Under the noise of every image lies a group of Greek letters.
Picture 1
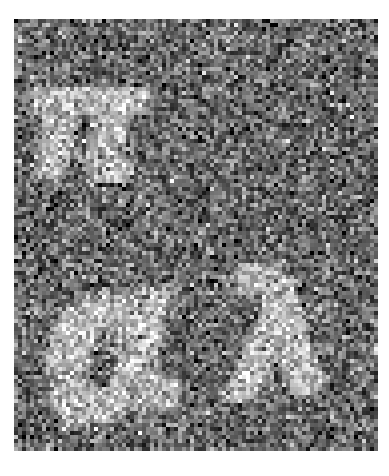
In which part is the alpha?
bottom left
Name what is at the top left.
pi
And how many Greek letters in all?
3
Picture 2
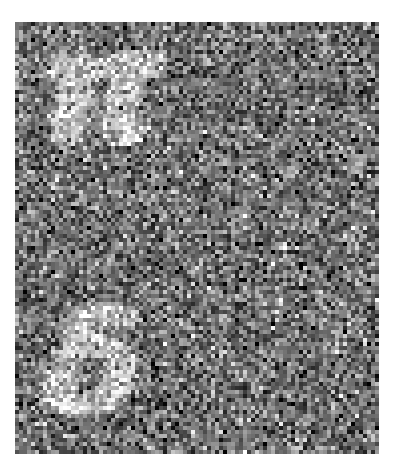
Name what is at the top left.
pi
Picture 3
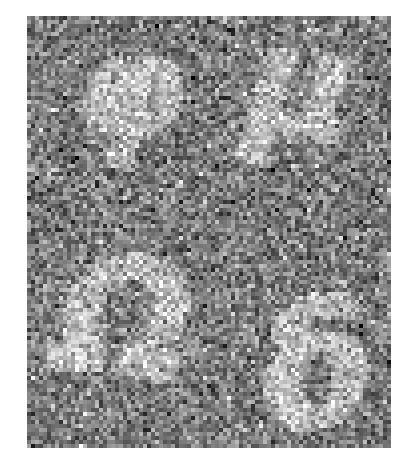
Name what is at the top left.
phi
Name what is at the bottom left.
omega
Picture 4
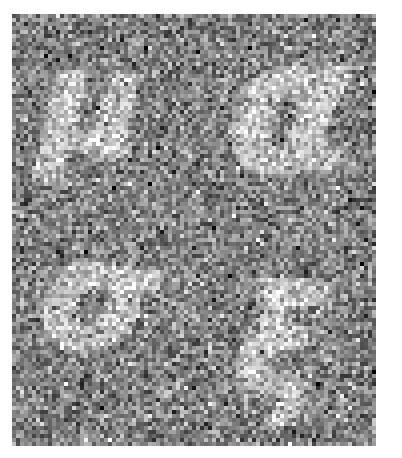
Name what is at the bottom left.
sigma
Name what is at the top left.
mu
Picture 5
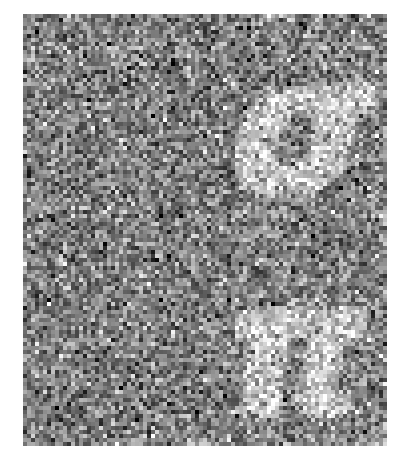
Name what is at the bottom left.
nothing
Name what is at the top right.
sigma
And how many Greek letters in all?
2
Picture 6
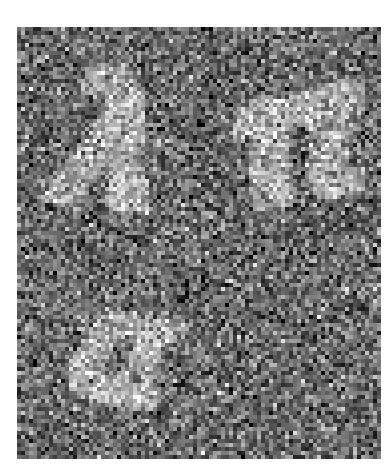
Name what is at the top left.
lambda
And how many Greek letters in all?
3
